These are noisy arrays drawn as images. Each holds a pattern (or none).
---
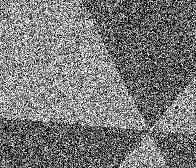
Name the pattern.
spokes from one point
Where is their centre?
bottom right
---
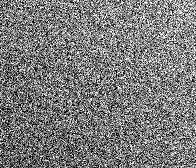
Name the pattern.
a smooth slope
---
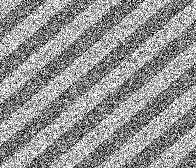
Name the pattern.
diagonal stripes
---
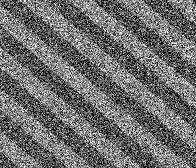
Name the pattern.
diagonal stripes
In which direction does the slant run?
top left to bottom right
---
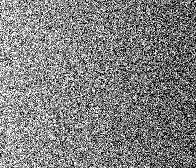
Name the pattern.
a smooth slope
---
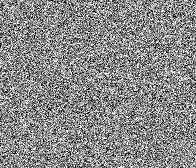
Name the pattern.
only noise
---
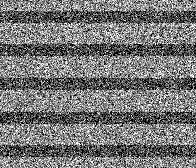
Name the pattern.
horizontal stripes
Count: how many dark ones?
5
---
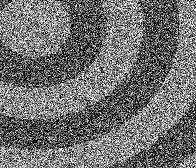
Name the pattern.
rings round one point
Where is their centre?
top left
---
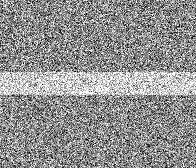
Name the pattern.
one horizontal stripe
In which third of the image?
middle
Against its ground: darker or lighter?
lighter
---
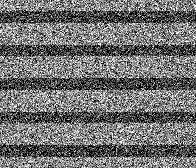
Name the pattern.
horizontal stripes
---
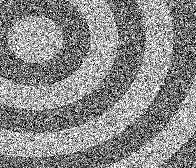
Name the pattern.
rings round one point
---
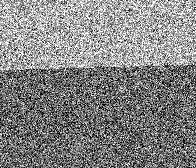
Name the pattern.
a sharp edge
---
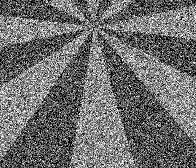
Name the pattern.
spokes from one point
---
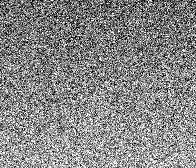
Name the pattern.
a smooth slope
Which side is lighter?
bottom
